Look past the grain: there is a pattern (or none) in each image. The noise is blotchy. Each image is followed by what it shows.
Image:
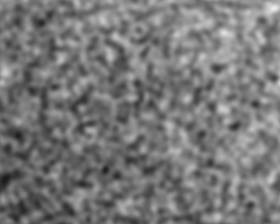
a smooth slope
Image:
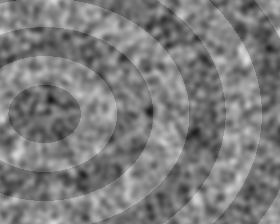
rings round one point
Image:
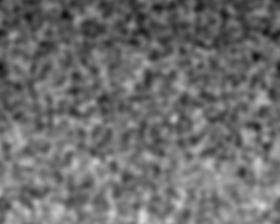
a smooth slope
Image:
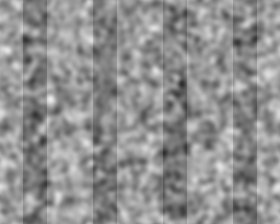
vertical stripes
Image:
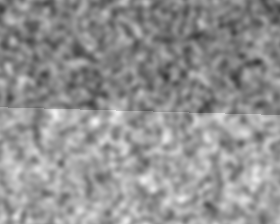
a sharp edge
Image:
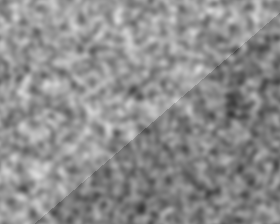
a sharp edge
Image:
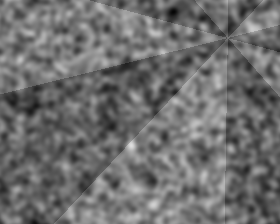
spokes from one point
